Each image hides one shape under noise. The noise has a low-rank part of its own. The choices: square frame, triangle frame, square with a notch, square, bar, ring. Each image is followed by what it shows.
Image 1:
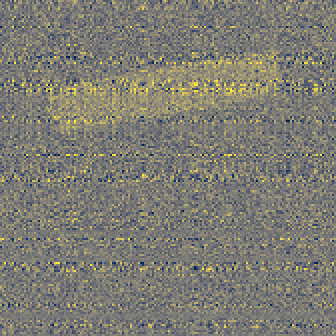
light bar
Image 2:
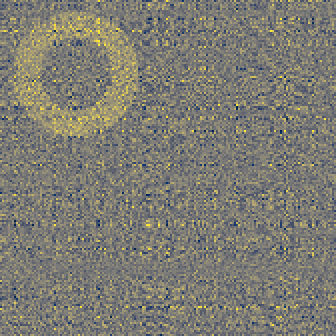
light ring, top left
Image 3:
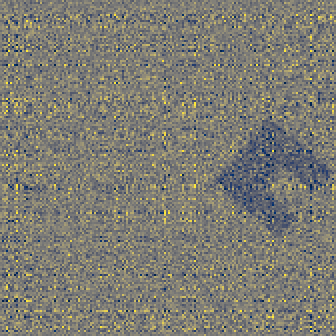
dark square with a notch, middle right
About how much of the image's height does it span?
a third
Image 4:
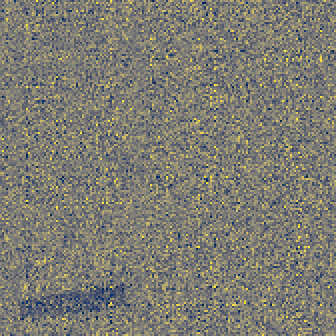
dark bar, bottom left
